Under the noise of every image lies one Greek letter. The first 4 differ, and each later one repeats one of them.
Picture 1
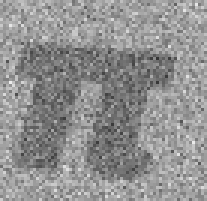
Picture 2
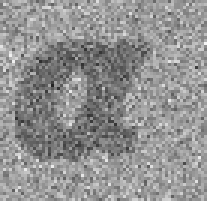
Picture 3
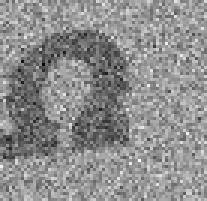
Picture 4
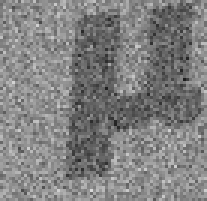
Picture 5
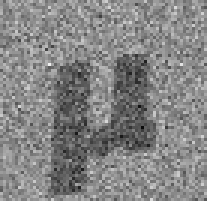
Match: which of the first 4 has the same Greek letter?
4
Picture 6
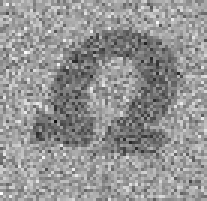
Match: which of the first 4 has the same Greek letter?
3
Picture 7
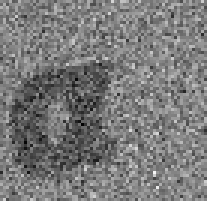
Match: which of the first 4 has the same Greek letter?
2
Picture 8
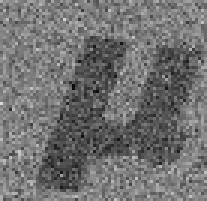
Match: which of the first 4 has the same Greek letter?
4
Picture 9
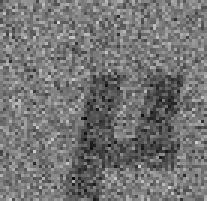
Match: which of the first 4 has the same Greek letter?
4
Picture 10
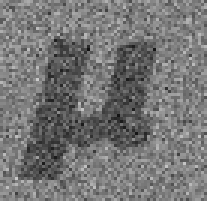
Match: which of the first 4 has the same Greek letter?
4
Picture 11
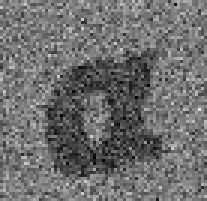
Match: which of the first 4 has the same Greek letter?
2
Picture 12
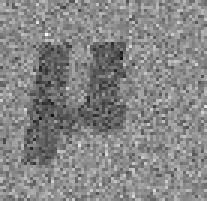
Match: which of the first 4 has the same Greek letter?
4
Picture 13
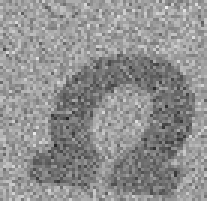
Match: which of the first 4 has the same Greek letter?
3
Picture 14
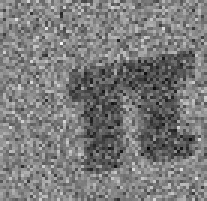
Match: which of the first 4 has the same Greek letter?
1
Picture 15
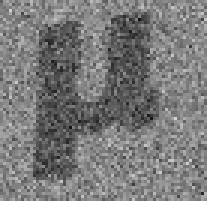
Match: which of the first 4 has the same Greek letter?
4
